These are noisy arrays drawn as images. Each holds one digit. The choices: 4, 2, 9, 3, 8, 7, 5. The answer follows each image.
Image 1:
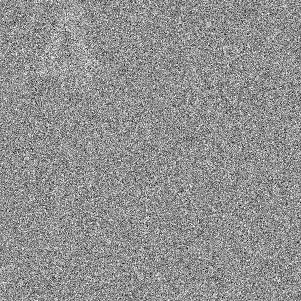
4
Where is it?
top left
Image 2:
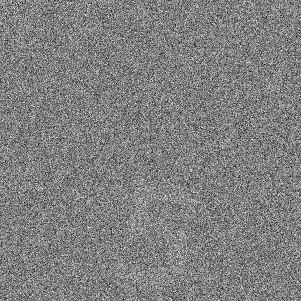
5
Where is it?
bottom middle
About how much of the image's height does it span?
a third
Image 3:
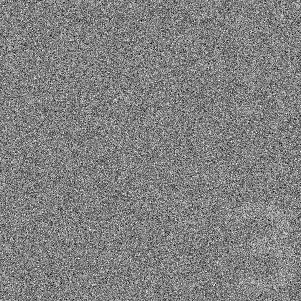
3
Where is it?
bottom right
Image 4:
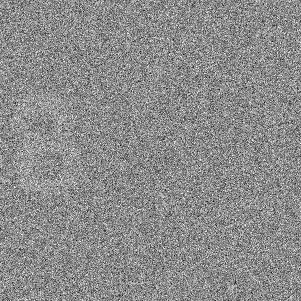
8
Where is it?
middle left
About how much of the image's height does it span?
a third
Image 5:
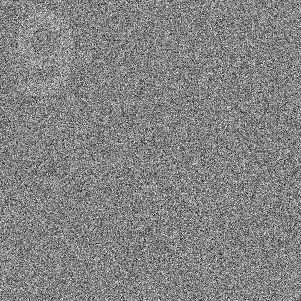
9
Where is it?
top left
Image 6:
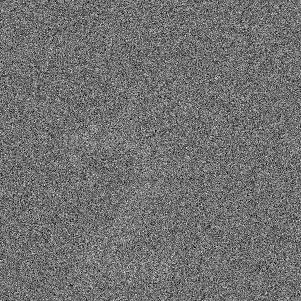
2
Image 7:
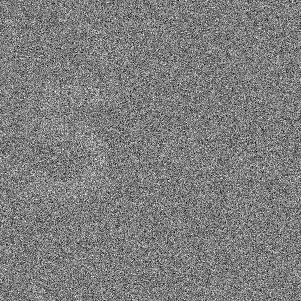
5
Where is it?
middle left
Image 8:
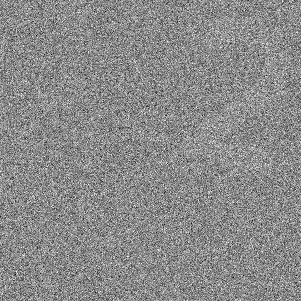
2
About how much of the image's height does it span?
half
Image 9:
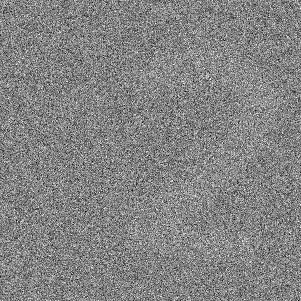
2
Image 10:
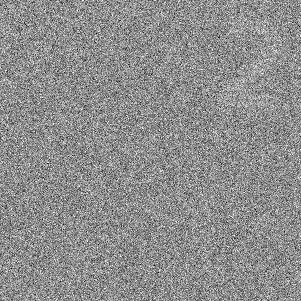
2
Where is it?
top right
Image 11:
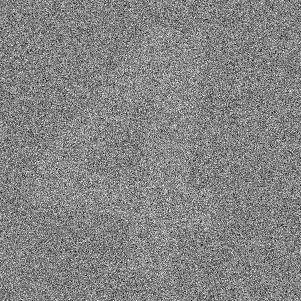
4
